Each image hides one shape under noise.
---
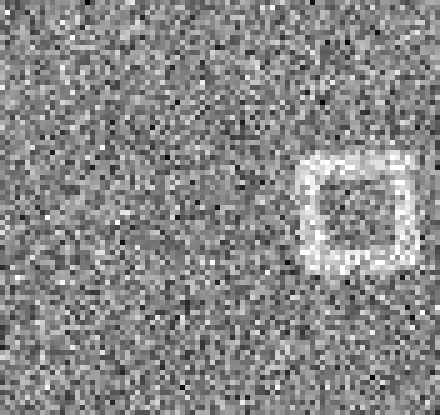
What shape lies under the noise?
square frame
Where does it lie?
middle right
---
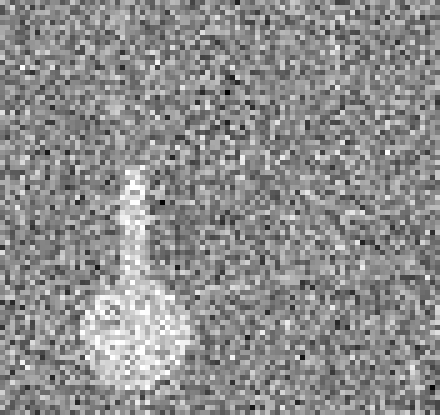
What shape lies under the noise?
lollipop
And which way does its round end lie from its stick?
down
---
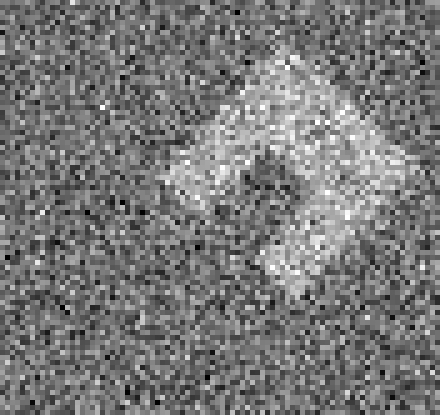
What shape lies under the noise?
square with a notch
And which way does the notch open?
down and left
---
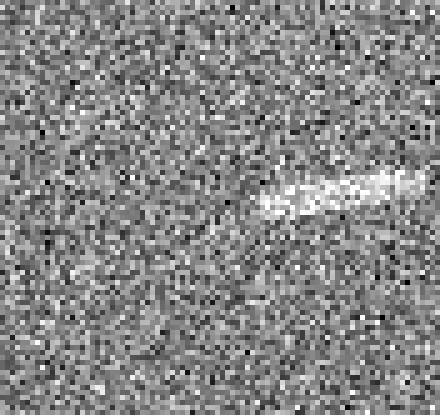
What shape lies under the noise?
bar
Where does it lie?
middle right
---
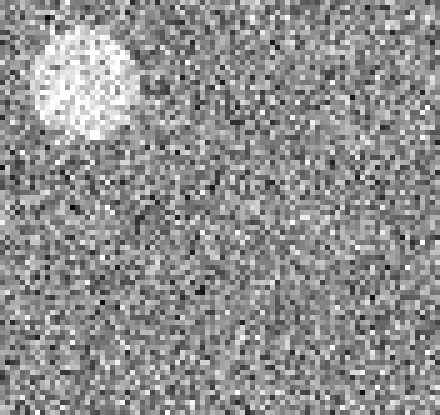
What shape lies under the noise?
disc
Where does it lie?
top left
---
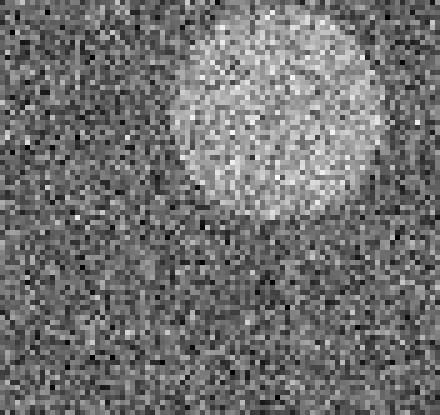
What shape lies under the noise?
disc
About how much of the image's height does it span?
half
